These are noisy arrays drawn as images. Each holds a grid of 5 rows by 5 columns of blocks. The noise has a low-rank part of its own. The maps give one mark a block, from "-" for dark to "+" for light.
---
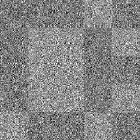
- - - + -
- + + - +
- + + - -
- + + - +
+ - - + -
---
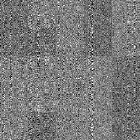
- + + - +
- - + - +
+ + + + -
+ + + + -
+ - + + -
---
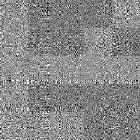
+ - - - +
+ - - + -
+ + + + +
+ - - - -
+ + + - -
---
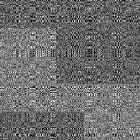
- - - - -
+ + - - -
+ + - - -
+ + + + +
- - - + +
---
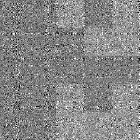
- - + - +
- - - + +
- - - - -
- - + - +
- - + + +
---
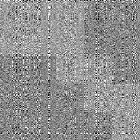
+ + + - -
+ + + - -
- - + + -
- - - + +
- - - - +
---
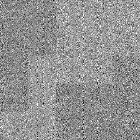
- - + + +
- - + + +
- + + + -
- + - - -
+ + - - -
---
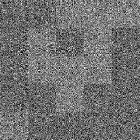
- - + + +
- + - + -
- + + + -
- - + - -
+ - - - -
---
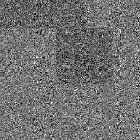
- - - + +
+ + - - +
+ + - - +
+ + + + +
+ + + + +
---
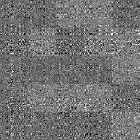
- - + + -
- + - + +
- - - - +
- + + + -
- - - - +
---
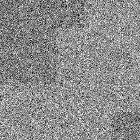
- - - + +
- - + + +
- - + + +
+ + + + +
+ + + + -
